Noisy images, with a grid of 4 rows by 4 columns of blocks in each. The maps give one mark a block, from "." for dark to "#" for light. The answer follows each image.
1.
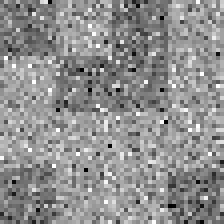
.#.#
#..#
####
.##.
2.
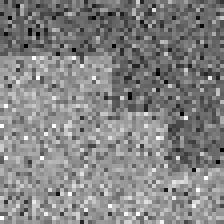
....
##..
###.
####
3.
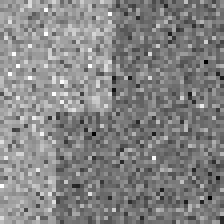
##..
##..
#...
#...
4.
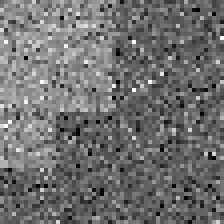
##..
##..
#...
....
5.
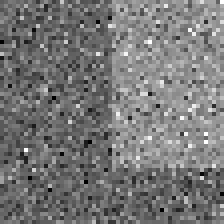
..##
..##
..##
....
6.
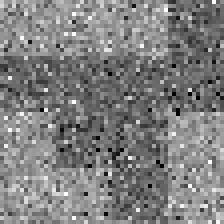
###.
....
#..#
##.#
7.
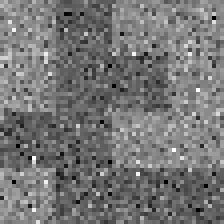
#.##
#..#
..##
#...
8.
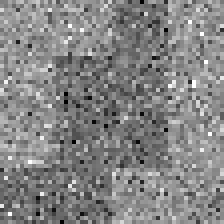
##.#
#..#
#..#
..##
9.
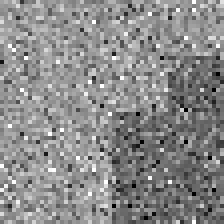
####
###.
##..
##..
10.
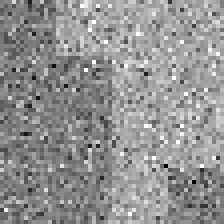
.###
..##
..##
..#.
